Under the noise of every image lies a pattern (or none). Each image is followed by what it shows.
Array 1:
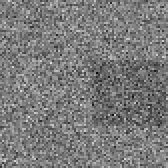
one block
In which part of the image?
middle right
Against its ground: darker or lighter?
darker
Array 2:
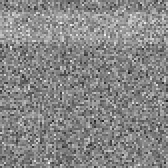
one band of rows
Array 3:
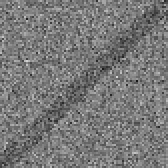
a diagonal band
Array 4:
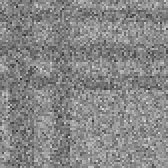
bands of rows crossing bands of columns
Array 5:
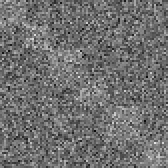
blocks along the diagonal
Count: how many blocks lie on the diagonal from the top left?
6
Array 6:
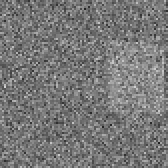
one block
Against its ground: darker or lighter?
lighter
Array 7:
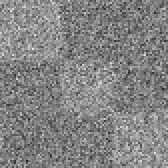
blocks along the diagonal
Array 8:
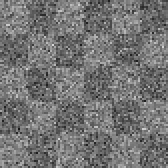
a checkerboard
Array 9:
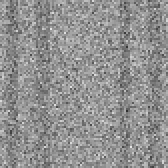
bands of columns
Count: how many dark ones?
4
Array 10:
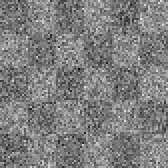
a checkerboard
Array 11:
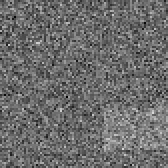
one block
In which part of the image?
bottom right
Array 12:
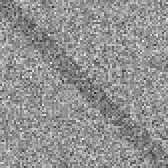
a diagonal band
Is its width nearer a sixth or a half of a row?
a sixth
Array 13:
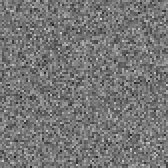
only noise
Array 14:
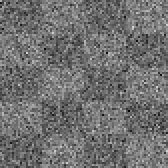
a checkerboard
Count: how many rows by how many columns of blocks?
5 by 4
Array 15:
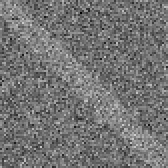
a diagonal band
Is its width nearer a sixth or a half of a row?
a sixth
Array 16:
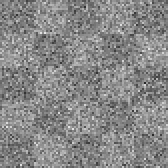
a checkerboard
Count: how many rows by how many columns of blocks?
5 by 5
